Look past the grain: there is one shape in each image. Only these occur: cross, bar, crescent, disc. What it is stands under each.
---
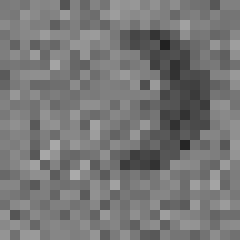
crescent
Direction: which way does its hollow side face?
left
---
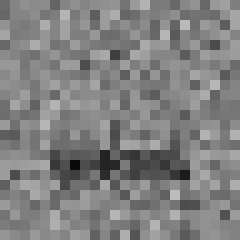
bar
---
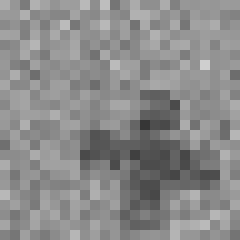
cross
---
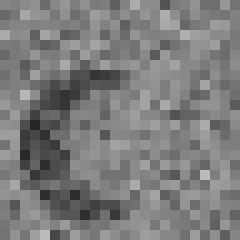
crescent
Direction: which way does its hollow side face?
right
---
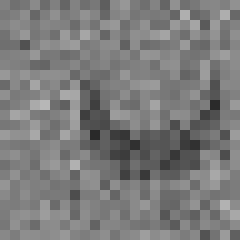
crescent
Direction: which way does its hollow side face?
up
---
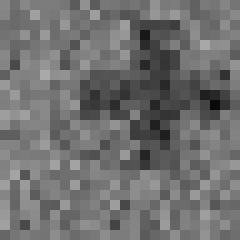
cross
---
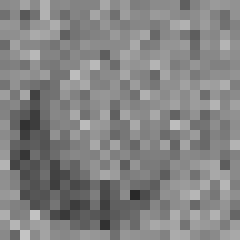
crescent
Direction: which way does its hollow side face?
up and right
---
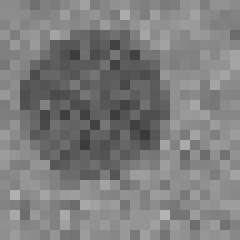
disc
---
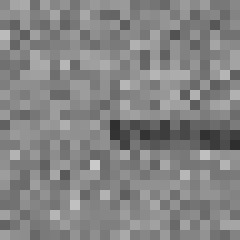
bar
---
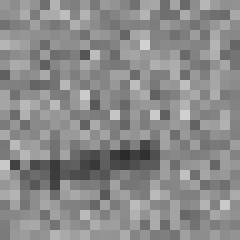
bar
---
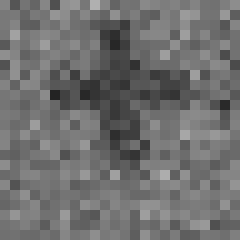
cross
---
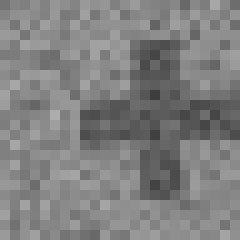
cross
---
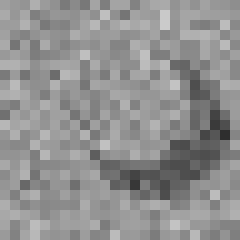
crescent
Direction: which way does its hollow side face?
up and left
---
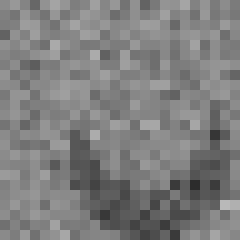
crescent
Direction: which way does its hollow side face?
up
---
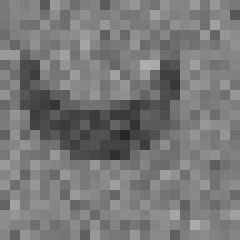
crescent
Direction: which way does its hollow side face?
up
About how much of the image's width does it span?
two thirds
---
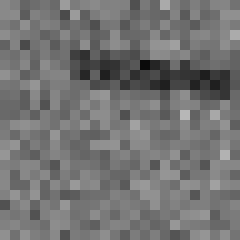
bar
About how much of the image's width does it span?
two thirds
